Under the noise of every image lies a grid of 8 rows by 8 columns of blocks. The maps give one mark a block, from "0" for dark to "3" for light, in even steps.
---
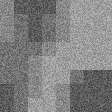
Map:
2 0 0 0 2 3 3 3
2 1 0 1 2 3 3 3
2 1 0 1 2 3 3 3
1 1 1 2 3 3 3 3
1 1 2 3 3 3 3 3
1 1 2 3 3 1 0 0
0 1 2 3 2 0 0 0
0 1 3 3 2 0 0 0
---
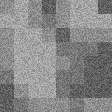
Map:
2 3 2 0 2 3 3 0
3 3 2 1 2 3 3 3
2 3 3 2 0 2 2 2
2 3 3 3 1 1 1 0
2 3 3 3 2 1 0 0
1 3 3 3 1 1 0 0
0 2 3 3 1 0 0 0
0 1 2 2 2 1 2 2
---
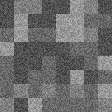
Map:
0 2 2 0 0 3 2 0
0 3 0 0 3 3 1 1
1 3 1 1 3 3 2 0
3 0 0 0 0 1 1 0
1 0 0 1 0 0 1 3
1 0 1 1 0 3 0 1
1 2 1 2 1 2 1 3
2 0 3 1 1 1 1 2
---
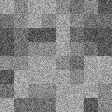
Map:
3 2 3 3 2 1 2 0
1 2 3 2 3 2 1 1
0 1 0 0 3 1 0 0
0 1 2 2 3 2 1 0
2 2 3 3 2 1 3 3
0 3 3 3 3 2 3 3
1 3 2 2 3 3 3 2
3 1 1 1 3 3 0 2
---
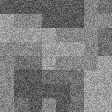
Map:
0 0 0 0 0 0 2 1
3 2 2 0 0 0 2 2
3 3 3 3 2 2 2 1
2 2 2 3 3 3 2 1
2 1 1 3 2 2 2 3
2 0 0 1 1 1 3 3
2 0 0 0 0 1 3 3
2 1 0 2 0 1 3 3
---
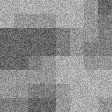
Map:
3 3 3 3 3 3 2 0
3 2 2 2 3 3 2 1
0 0 0 0 1 2 2 1
0 0 0 0 1 2 1 1
0 0 1 2 3 3 2 2
2 2 2 2 3 3 3 3
2 2 1 1 2 3 3 3
1 1 0 0 2 3 3 2
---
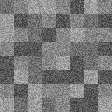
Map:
1 2 3 3 2 0 3 2
3 0 1 2 0 2 1 0
3 2 1 0 2 3 2 2
2 0 0 2 2 1 1 0
0 2 1 2 3 0 1 2
0 3 1 0 0 0 3 0
2 0 3 2 2 3 0 2
3 1 3 1 2 0 0 3
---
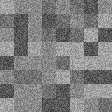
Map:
3 2 2 1 2 1 0 2
1 0 2 0 1 2 1 3
2 0 2 1 0 1 3 0
3 0 3 2 3 3 0 3
0 2 2 2 1 3 3 3
2 1 1 2 3 1 0 0
0 2 2 1 0 2 3 3
3 2 2 0 0 3 2 1
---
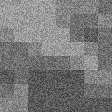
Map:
3 3 3 3 2 2 2 1
3 3 3 3 2 1 1 2
2 3 3 3 3 1 0 1
1 1 2 3 3 3 2 1
1 1 1 1 1 2 3 1
0 1 0 0 0 0 2 2
1 2 0 0 0 0 1 1
2 2 0 0 0 0 0 0
